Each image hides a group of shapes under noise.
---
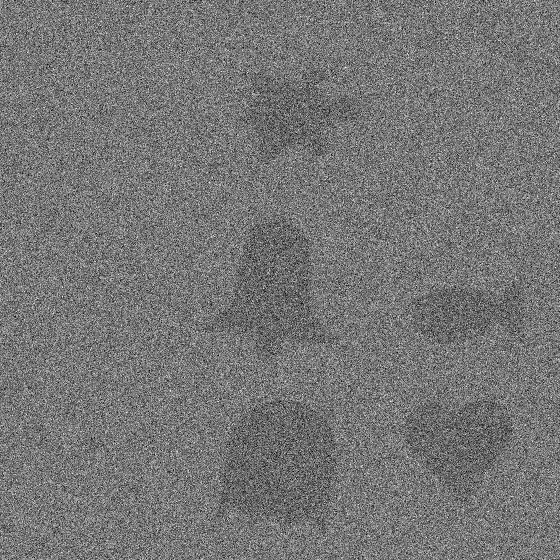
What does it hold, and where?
top middle: turtle; centre: bell; middle right: fish; bottom middle: ghost; bottom right: heart
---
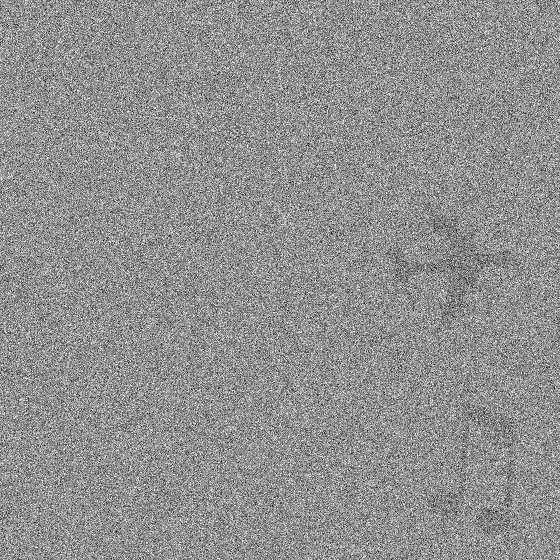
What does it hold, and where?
middle right: airplane; bottom right: pair of musical notes
